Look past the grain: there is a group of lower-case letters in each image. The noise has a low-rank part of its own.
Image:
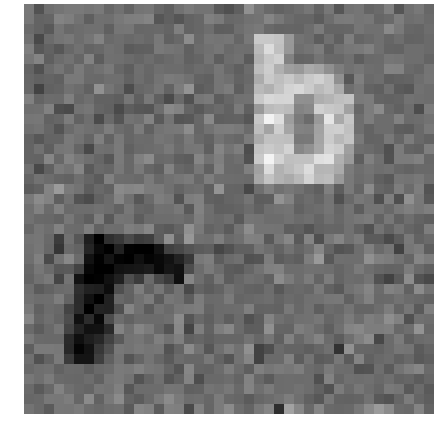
top right: light b; bottom left: dark r
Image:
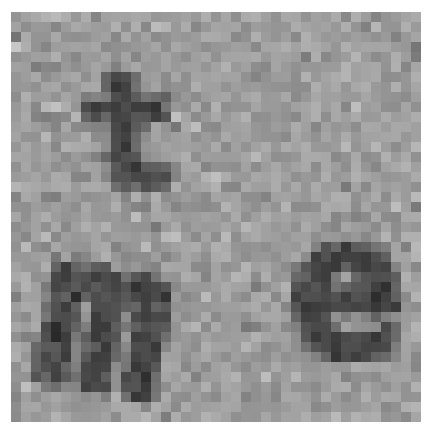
top left: dark t; bottom left: dark m; bottom right: dark e
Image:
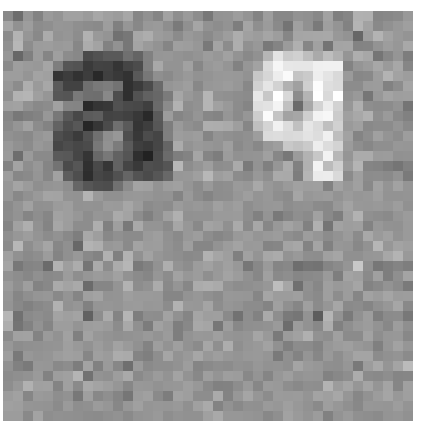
top left: dark a; top right: light q
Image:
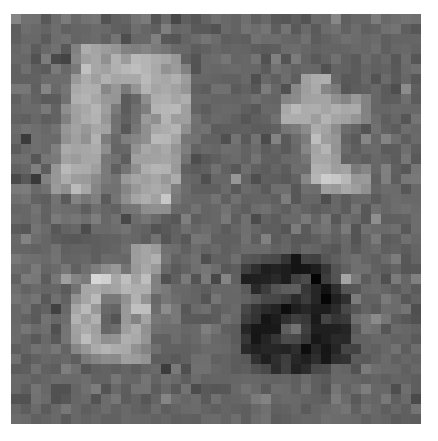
top left: light n; top right: light t; bottom left: light d; bottom right: dark a
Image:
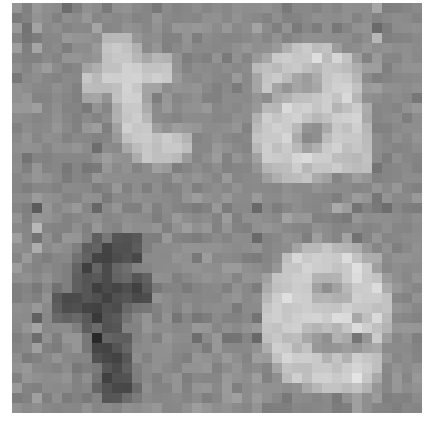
top left: light t; top right: light a; bottom left: dark f; bottom right: light e
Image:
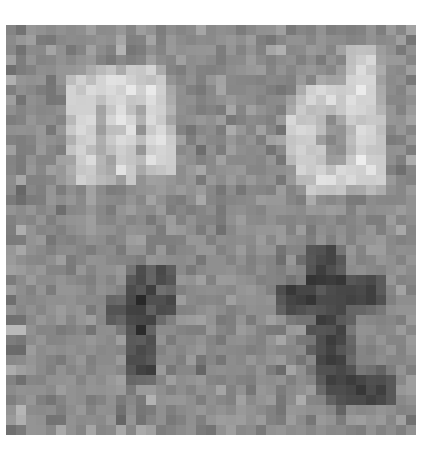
top left: light m; top right: light d; bottom left: dark f; bottom right: dark t
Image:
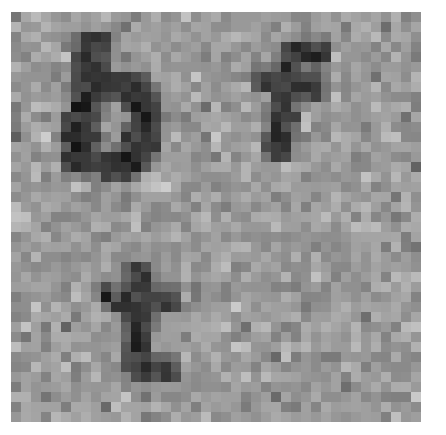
top left: dark b; top right: dark f; bottom left: dark t
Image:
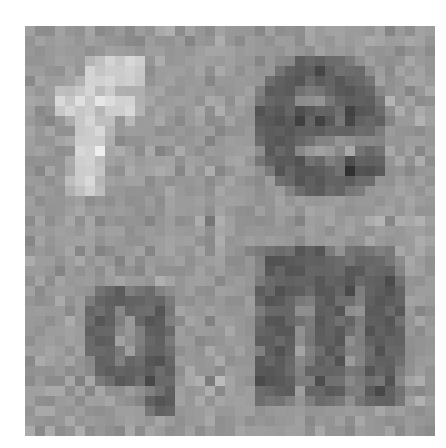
top left: light f; top right: dark e; bottom left: dark q; bottom right: dark m
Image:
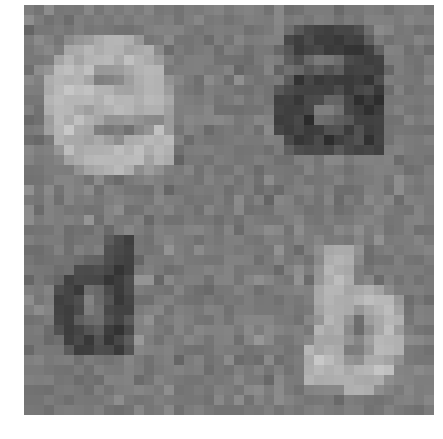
top left: light e; top right: dark a; bottom left: dark d; bottom right: light b
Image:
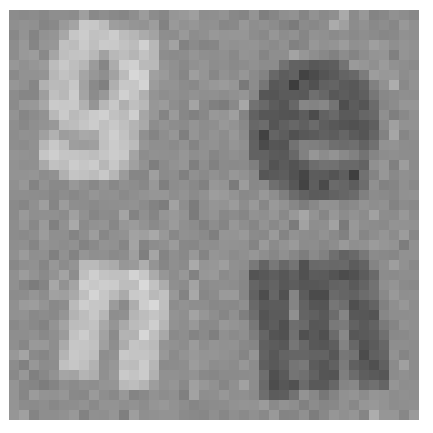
top left: light g; top right: dark e; bottom left: light n; bottom right: dark m
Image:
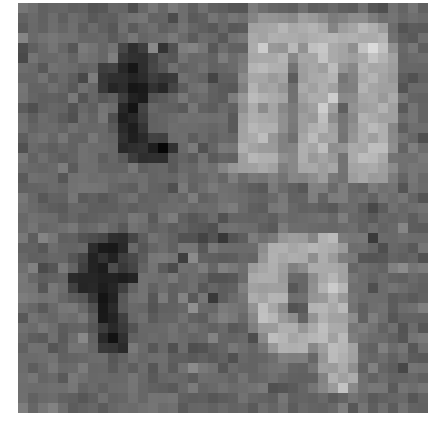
top left: dark t; top right: light m; bottom left: dark f; bottom right: light q
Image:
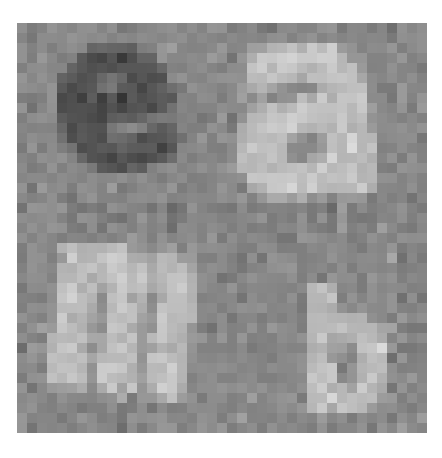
top left: dark e; top right: light a; bottom left: light m; bottom right: light b
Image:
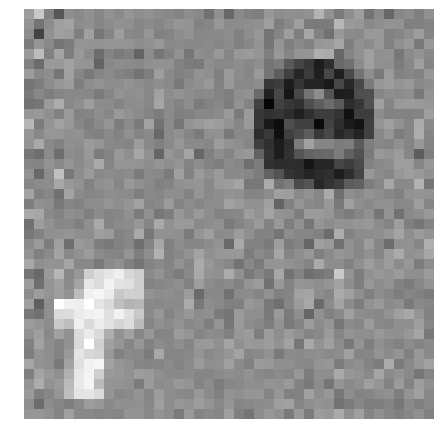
top right: dark e; bottom left: light f
